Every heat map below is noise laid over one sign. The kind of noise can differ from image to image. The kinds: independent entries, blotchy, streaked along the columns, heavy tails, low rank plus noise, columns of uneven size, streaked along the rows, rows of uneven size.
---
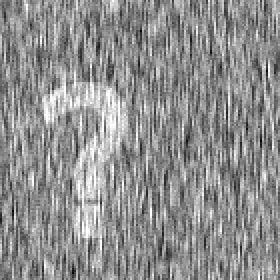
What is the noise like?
streaked along the columns
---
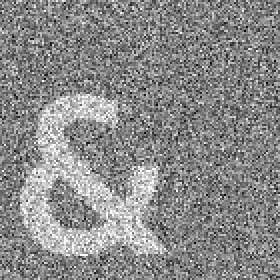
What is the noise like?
independent entries
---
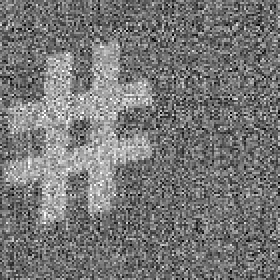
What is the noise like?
low rank plus noise
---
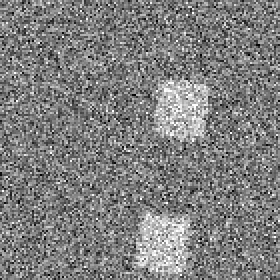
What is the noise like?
independent entries
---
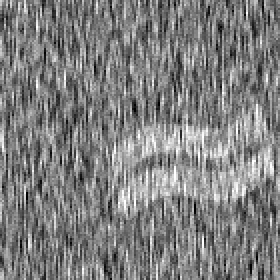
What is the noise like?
streaked along the columns
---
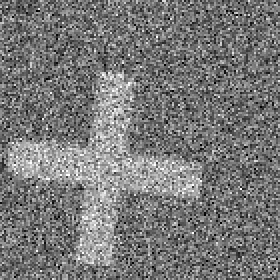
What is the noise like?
independent entries
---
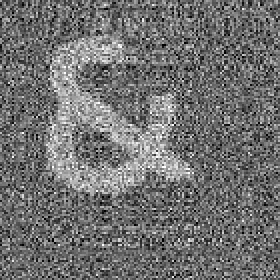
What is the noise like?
low rank plus noise
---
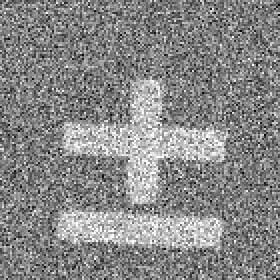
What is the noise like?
independent entries
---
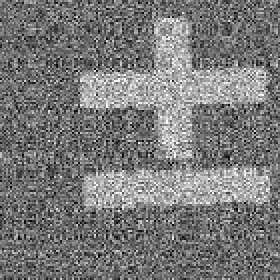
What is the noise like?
low rank plus noise
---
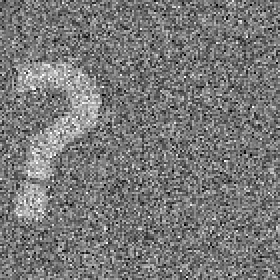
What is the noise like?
independent entries
